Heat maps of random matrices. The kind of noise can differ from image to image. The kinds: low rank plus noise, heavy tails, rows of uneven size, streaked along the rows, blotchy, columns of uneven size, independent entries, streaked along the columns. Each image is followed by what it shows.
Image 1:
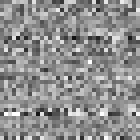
rows of uneven size
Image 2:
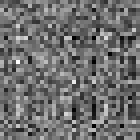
low rank plus noise
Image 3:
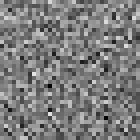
independent entries
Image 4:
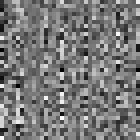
columns of uneven size
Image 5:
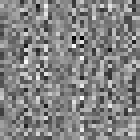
columns of uneven size
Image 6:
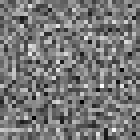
independent entries
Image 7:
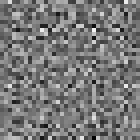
low rank plus noise
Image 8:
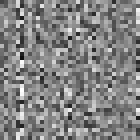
columns of uneven size
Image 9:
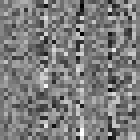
columns of uneven size
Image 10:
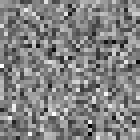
independent entries
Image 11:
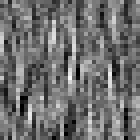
streaked along the columns
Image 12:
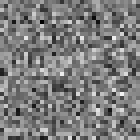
low rank plus noise
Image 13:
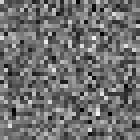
independent entries
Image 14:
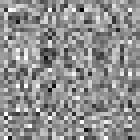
low rank plus noise
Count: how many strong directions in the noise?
two
